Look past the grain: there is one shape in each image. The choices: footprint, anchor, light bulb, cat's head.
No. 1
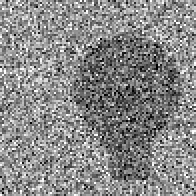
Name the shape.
light bulb
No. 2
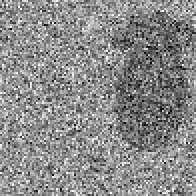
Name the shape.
footprint
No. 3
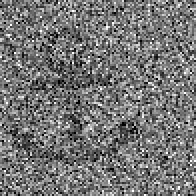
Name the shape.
anchor
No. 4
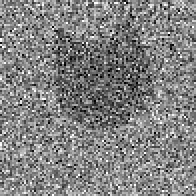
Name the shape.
cat's head
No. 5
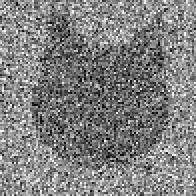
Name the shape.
cat's head
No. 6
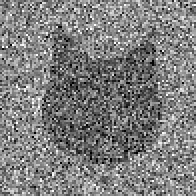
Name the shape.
cat's head
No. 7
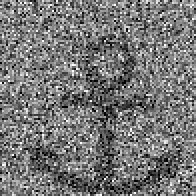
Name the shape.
anchor
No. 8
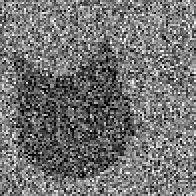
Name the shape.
cat's head
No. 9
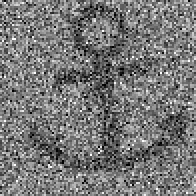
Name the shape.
anchor
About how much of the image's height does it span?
nearly all
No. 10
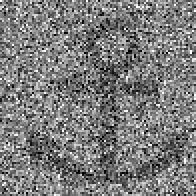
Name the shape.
anchor
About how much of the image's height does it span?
nearly all
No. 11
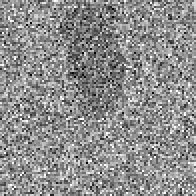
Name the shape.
footprint
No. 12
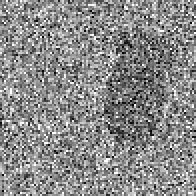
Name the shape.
footprint
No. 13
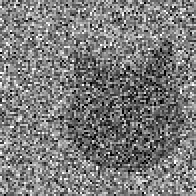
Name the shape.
cat's head
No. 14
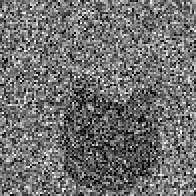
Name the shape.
cat's head
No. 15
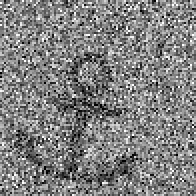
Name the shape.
anchor
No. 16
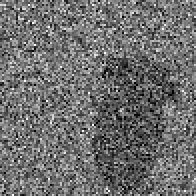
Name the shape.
footprint
